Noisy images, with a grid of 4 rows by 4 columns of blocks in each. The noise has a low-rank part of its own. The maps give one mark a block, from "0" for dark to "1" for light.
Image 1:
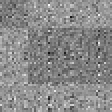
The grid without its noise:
0 1 1 1
1 0 0 0
1 0 0 0
1 1 1 1
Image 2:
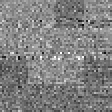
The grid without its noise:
1 1 0 1
1 1 1 1
0 1 1 0
0 0 0 0
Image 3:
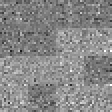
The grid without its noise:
0 0 0 0
0 0 1 1
1 1 1 0
1 0 1 1
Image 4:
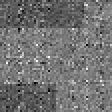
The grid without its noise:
0 0 0 1
1 1 1 1
1 1 1 1
0 0 1 1
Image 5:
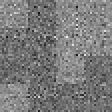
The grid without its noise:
1 0 1 1
0 0 1 1
0 0 1 0
1 0 0 0
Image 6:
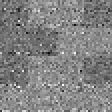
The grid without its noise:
0 1 1 0
0 0 1 1
0 1 1 0
1 1 1 1
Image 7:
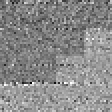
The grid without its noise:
0 0 0 0
0 0 0 1
0 0 1 1
1 1 1 1
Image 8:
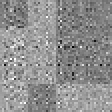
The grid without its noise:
0 1 0 0
1 1 0 0
1 1 0 0
1 0 1 1
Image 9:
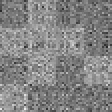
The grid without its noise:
0 1 0 0
1 1 1 0
0 1 0 1
1 0 0 0
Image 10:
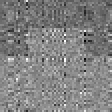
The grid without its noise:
0 0 0 0
0 1 1 0
1 1 1 1
1 1 1 1
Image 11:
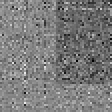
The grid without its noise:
1 1 0 0
1 1 0 0
1 1 0 0
1 1 1 1
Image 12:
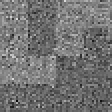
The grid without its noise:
1 0 1 1
1 0 1 0
1 1 0 0
0 0 0 0
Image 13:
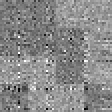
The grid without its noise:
0 0 1 1
0 0 0 1
1 1 0 1
0 1 1 0
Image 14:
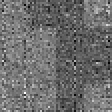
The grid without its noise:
1 0 0 1
1 1 0 0
1 1 0 0
1 1 0 1
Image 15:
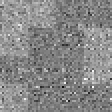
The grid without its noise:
1 1 0 0
1 0 0 1
0 0 0 1
1 0 0 0
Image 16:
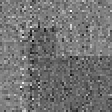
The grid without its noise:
1 1 1 1
1 0 1 1
1 0 0 0
1 0 0 0
